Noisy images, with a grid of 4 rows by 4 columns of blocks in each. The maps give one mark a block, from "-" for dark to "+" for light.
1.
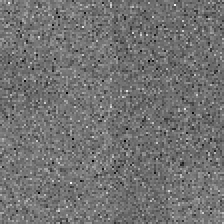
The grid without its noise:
++--
-+--
++--
++-+
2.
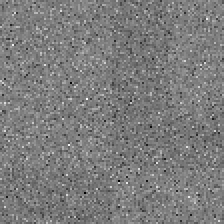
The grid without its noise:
++-+
++-+
++--
--++
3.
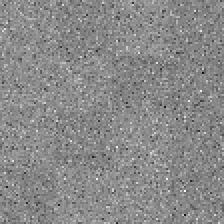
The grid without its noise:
+-+-
++--
+-+-
-++-
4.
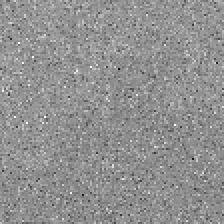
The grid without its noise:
++++
++-+
+---
----
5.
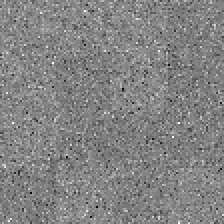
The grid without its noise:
+++-
+-+-
+---
-+-+
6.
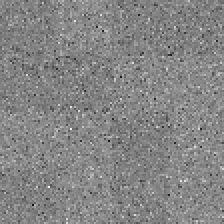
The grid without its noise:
-+--
--++
++-+
-+-+
